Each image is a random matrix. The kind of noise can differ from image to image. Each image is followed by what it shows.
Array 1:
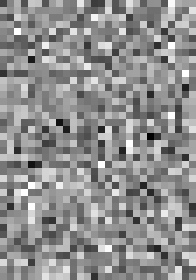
low rank plus noise
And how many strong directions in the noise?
five to eight
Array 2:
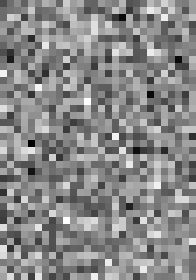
independent entries
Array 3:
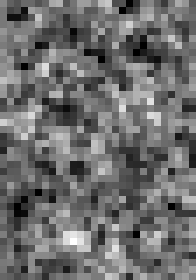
blotchy
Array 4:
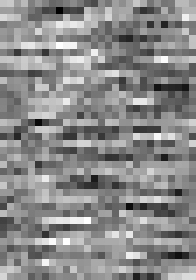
streaked along the rows
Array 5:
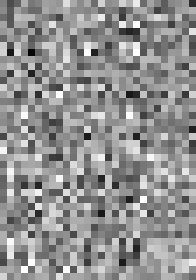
low rank plus noise
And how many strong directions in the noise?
two
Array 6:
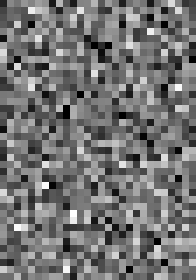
independent entries
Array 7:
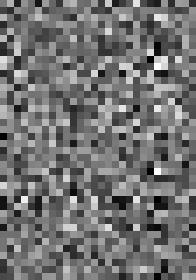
low rank plus noise
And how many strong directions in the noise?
two
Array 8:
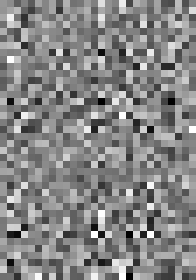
low rank plus noise
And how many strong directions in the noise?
three or four
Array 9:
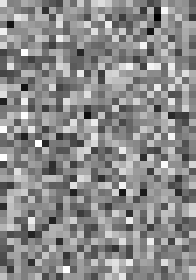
independent entries
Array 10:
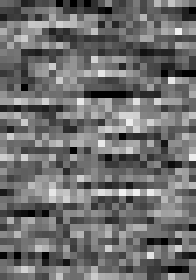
streaked along the rows
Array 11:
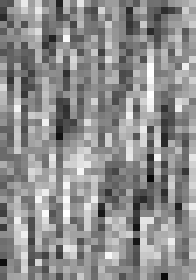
streaked along the columns
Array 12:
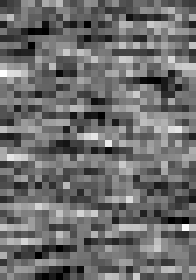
streaked along the rows
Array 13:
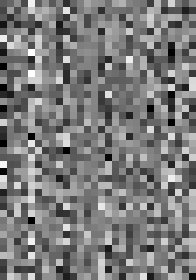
columns of uneven size
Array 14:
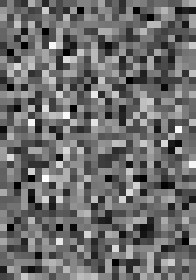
independent entries
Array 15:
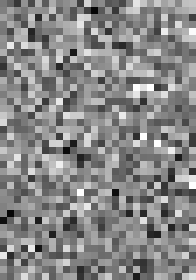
independent entries
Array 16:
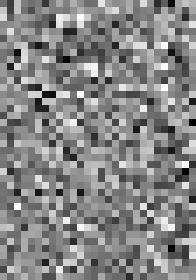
low rank plus noise
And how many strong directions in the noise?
five to eight
